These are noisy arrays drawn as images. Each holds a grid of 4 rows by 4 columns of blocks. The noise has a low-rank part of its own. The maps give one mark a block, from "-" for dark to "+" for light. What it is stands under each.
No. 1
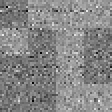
- + + +
+ - + -
- - + -
- - + +
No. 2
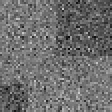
+ + - -
+ + - -
+ + + +
- + + +
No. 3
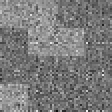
+ + - -
- + + -
- - - -
+ - - -
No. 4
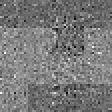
- - - -
+ + - +
+ + + +
+ - - -
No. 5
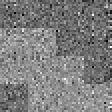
- - - -
+ + - -
+ + + -
- + + +
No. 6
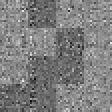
+ - + +
+ + - +
+ - - +
- - + +
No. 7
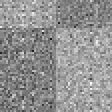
+ + - -
- - + +
- - + +
- - + +
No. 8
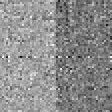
+ + - -
+ + - -
+ + - -
+ + - -
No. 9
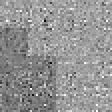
+ + + +
- + + +
- - + +
- - + +
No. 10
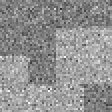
- - - -
- - + +
+ - + +
+ + + -
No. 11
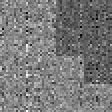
+ + - -
+ + - -
+ + + -
+ + + +
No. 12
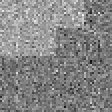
+ + + -
+ + - -
- - - -
- - - -
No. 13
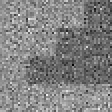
+ + + -
+ + - -
+ - - -
+ + + +
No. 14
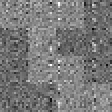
+ + + -
- + - -
- + + -
- - + +
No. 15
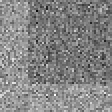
+ - - -
+ - - -
+ - - -
+ + + +
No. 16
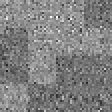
+ + + -
- + + +
- + - -
+ - - -
